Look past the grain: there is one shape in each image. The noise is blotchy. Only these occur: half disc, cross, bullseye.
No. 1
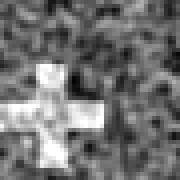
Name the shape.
cross
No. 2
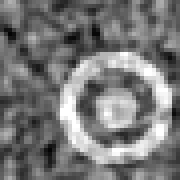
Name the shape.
bullseye
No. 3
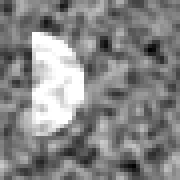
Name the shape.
half disc
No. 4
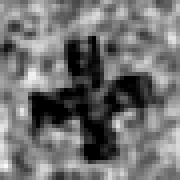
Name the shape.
cross
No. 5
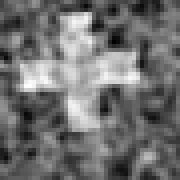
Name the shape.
cross
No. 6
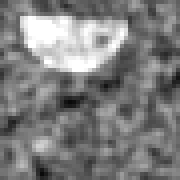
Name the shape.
half disc
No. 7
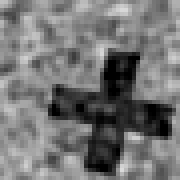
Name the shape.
cross
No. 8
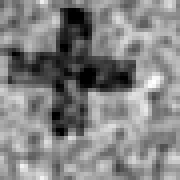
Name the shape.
cross
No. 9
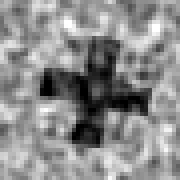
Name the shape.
cross
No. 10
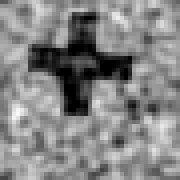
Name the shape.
cross
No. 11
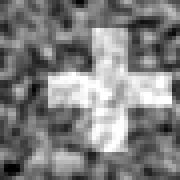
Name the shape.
cross
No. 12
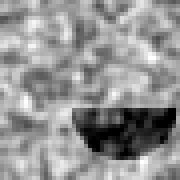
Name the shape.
half disc
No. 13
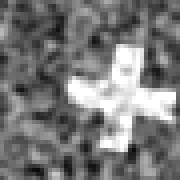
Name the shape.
cross
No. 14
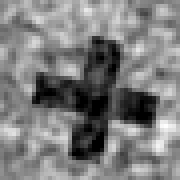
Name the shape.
cross
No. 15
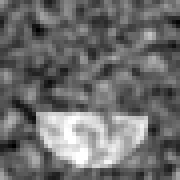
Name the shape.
half disc
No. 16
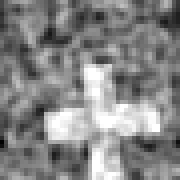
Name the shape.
cross
